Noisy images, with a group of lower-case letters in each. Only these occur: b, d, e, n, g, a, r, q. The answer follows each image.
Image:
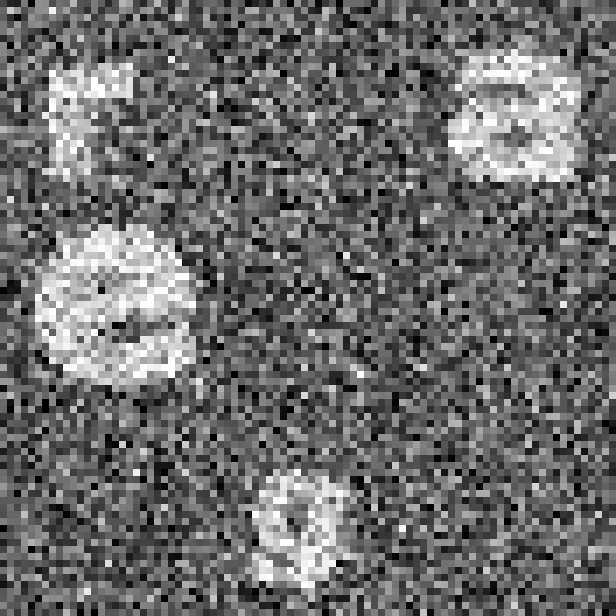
top left: r; top right: a; middle left: e; bottom middle: g
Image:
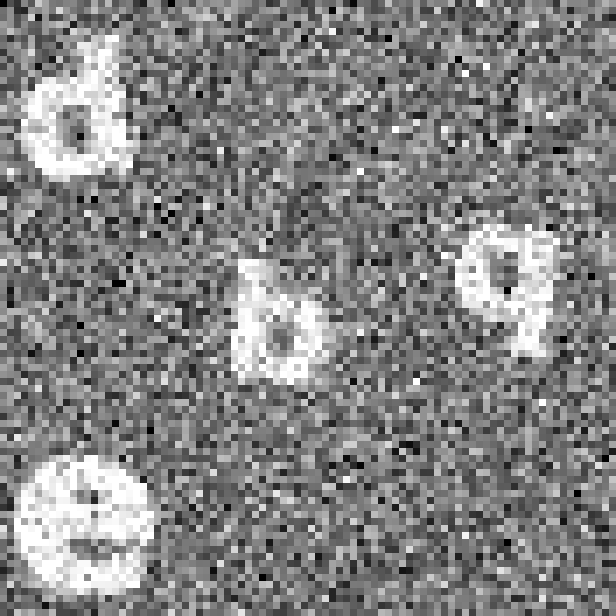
top left: d; centre: b; middle right: q; bottom left: e
